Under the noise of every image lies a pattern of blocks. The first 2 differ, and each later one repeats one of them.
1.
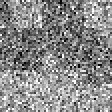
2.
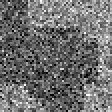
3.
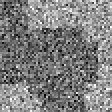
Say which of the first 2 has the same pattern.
2
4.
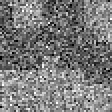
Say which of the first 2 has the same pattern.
1
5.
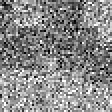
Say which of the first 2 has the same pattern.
1
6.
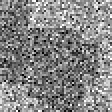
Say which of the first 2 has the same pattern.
2
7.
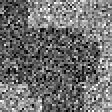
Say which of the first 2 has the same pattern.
2
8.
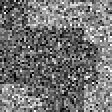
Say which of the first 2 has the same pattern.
2
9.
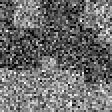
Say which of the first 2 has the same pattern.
1
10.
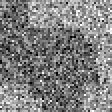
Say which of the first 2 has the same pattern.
2
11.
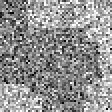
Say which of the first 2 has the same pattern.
2
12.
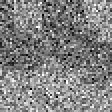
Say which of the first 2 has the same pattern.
1
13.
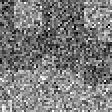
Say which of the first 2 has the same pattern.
1
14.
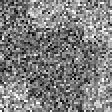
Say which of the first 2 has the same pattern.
2
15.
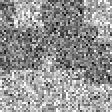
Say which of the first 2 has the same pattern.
1
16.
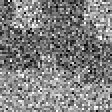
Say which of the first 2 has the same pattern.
1
